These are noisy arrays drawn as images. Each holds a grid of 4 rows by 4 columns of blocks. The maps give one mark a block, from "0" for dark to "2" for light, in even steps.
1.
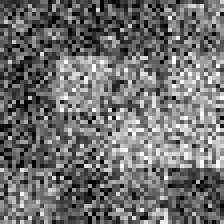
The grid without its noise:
0 0 0 1
0 2 1 2
0 1 2 2
1 0 1 0
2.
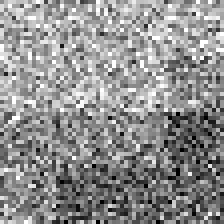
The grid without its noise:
2 2 2 2
2 2 2 1
1 1 1 0
1 0 0 0
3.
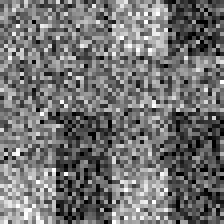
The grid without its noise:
1 1 2 0
1 1 1 1
1 0 1 0
2 0 2 0
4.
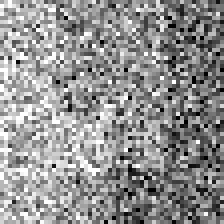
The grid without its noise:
2 1 1 0
2 1 1 0
2 2 1 0
2 1 0 0
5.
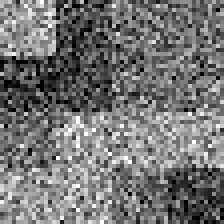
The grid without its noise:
2 0 1 1
0 0 1 1
1 2 2 2
2 2 1 0
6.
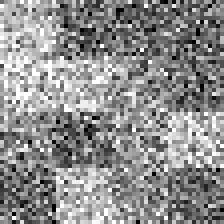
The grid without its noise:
2 0 0 0
2 2 1 0
1 0 1 2
0 2 1 0
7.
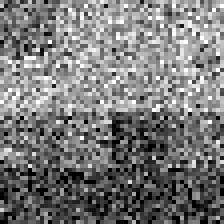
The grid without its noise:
1 2 2 2
2 2 2 2
1 1 0 1
0 0 0 0
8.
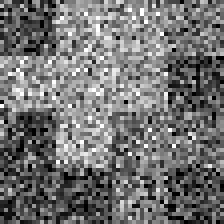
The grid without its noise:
0 2 2 1
2 2 2 0
0 2 1 1
0 0 1 0
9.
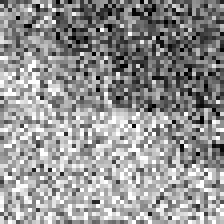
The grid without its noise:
1 0 0 0
2 1 0 0
2 2 2 1
2 2 2 2
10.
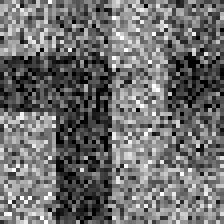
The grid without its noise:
2 1 2 1
0 0 2 0
2 0 2 1
2 0 2 2
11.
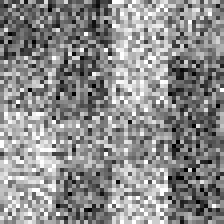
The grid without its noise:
0 0 2 1
1 0 2 0
2 1 1 0
2 0 2 0
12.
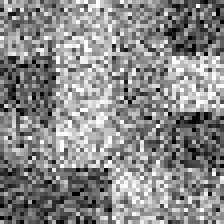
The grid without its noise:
1 2 1 0
0 2 1 2
1 2 1 0
0 0 2 1
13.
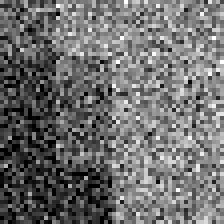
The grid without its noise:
1 2 2 2
0 1 2 2
0 1 2 2
0 0 2 2
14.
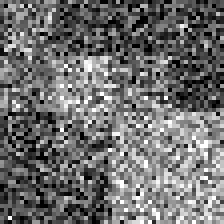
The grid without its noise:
1 0 0 0
1 2 1 0
0 1 2 2
0 0 2 2
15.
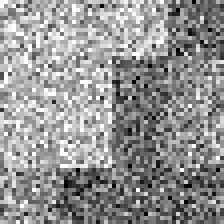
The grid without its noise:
2 2 2 0
2 2 0 1
2 2 0 1
1 0 0 0
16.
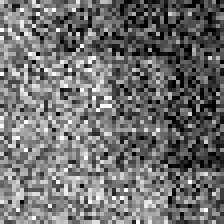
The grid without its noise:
2 1 0 0
2 2 1 0
2 2 1 0
2 2 2 1
